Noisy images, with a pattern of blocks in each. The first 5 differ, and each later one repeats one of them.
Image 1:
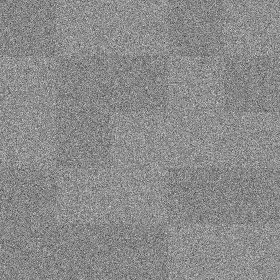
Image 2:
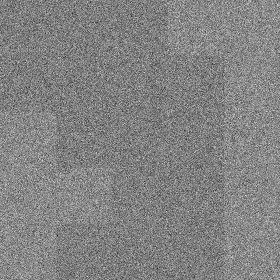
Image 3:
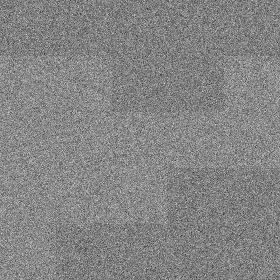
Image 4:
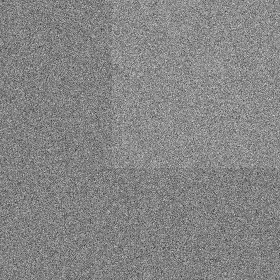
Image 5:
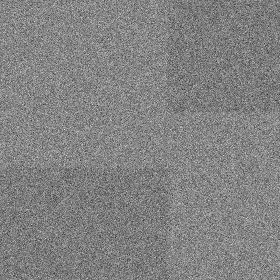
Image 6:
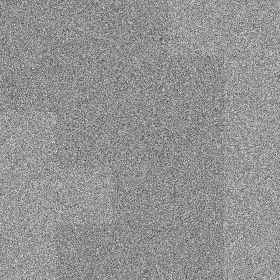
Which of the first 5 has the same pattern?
2
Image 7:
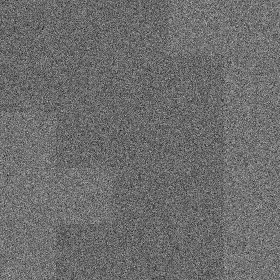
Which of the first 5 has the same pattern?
2
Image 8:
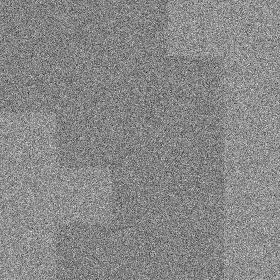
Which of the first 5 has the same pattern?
2
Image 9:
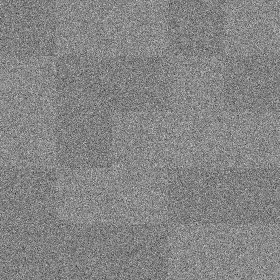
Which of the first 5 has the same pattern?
1
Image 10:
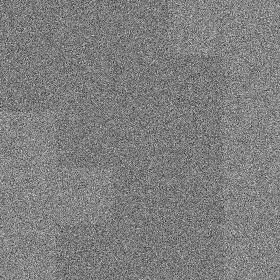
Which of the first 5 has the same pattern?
2
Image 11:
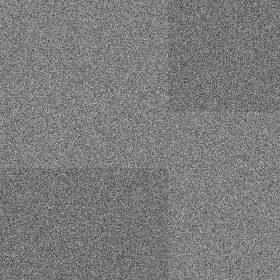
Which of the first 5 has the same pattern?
5
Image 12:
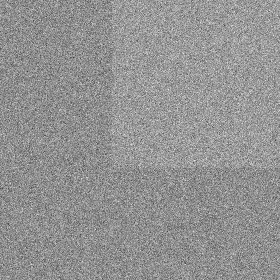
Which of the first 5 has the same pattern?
4
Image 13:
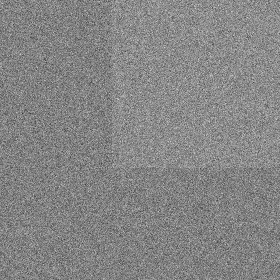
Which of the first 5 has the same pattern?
4
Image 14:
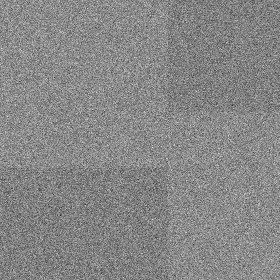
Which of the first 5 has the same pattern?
5
